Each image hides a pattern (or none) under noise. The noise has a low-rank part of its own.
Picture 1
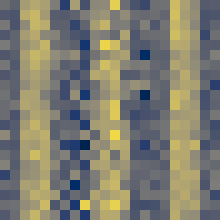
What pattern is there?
vertical stripes
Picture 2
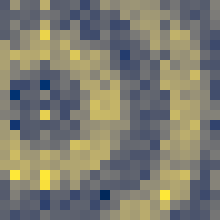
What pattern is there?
rings round one point
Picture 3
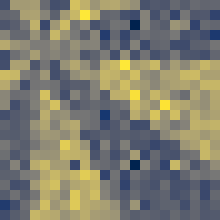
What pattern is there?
spokes from one point
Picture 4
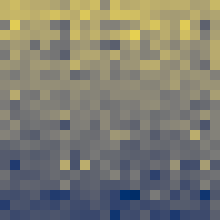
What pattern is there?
a smooth slope
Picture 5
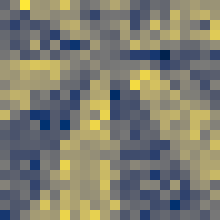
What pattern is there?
spokes from one point
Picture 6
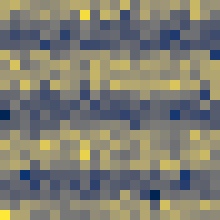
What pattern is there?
horizontal stripes
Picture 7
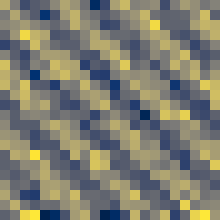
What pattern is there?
diagonal stripes
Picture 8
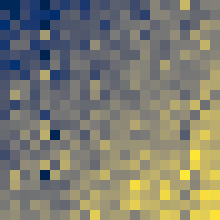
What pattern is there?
a smooth slope
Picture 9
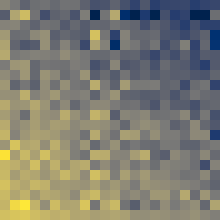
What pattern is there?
a smooth slope
